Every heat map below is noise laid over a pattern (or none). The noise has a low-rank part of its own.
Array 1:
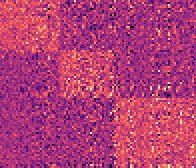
blocks along the diagonal
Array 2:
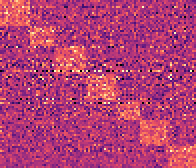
blocks along the diagonal
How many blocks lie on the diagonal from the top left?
7
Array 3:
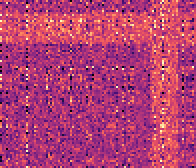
bands of rows crossing bands of columns
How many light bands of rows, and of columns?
1 and 1
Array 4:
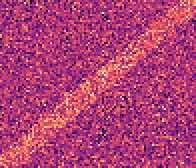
a diagonal band
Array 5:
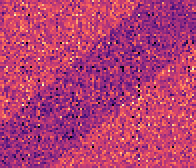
a diagonal band
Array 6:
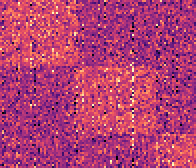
blocks along the diagonal
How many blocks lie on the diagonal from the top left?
3
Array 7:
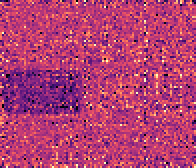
one block
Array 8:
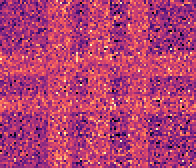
bands of rows crossing bands of columns
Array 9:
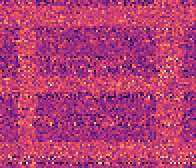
bands of rows crossing bands of columns
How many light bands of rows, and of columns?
3 and 2
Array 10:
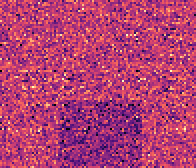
one block
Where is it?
bottom middle
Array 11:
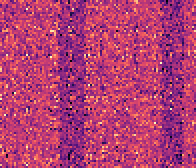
bands of columns
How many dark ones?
2
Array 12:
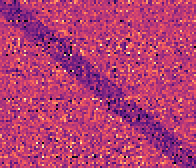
a diagonal band
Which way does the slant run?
top left to bottom right
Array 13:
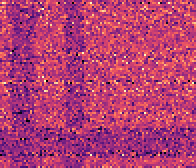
bands of rows crossing bands of columns
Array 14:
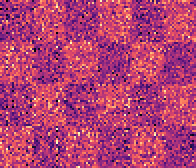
a checkerboard
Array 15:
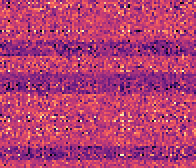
bands of rows
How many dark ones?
3
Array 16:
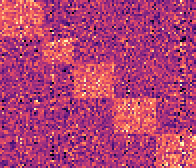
blocks along the diagonal
